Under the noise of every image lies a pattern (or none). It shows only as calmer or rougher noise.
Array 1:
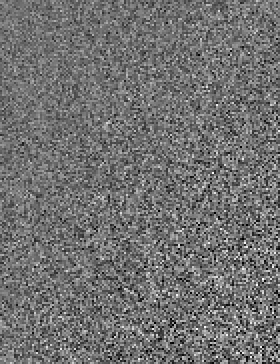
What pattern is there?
a smooth slope
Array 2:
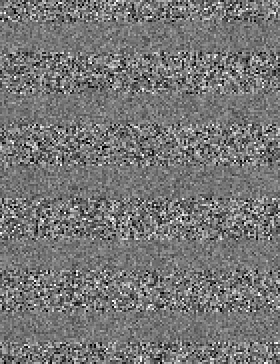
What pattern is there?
horizontal stripes
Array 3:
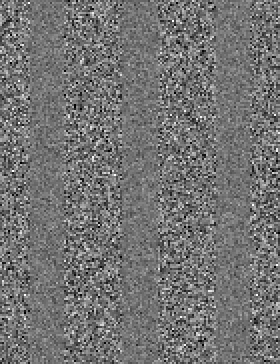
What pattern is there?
vertical stripes
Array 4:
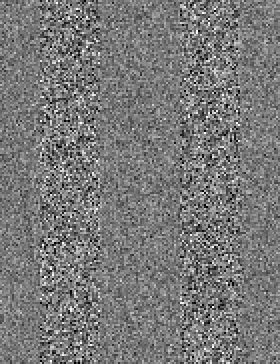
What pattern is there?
vertical stripes
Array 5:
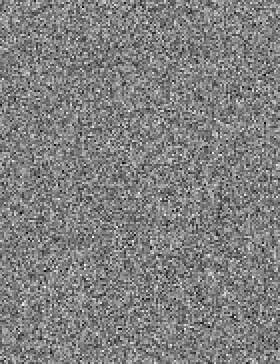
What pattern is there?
only noise
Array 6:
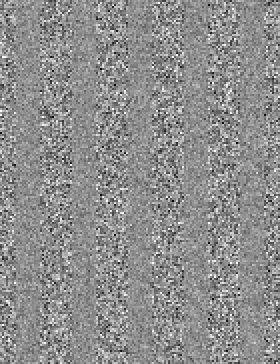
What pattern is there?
vertical stripes
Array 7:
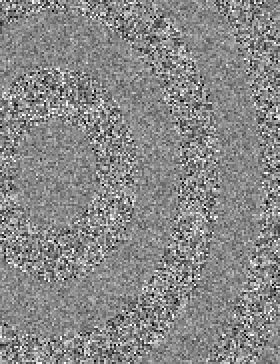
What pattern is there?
rings round one point
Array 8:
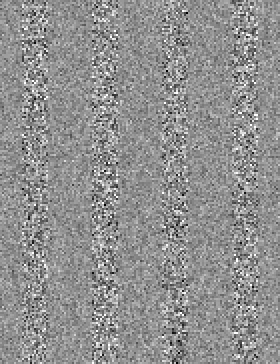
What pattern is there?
vertical stripes
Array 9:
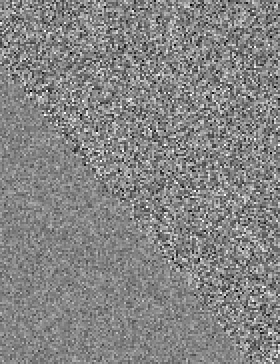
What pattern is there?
a sharp edge
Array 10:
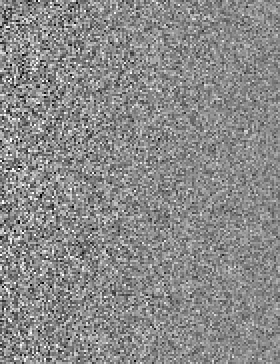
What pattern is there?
a smooth slope
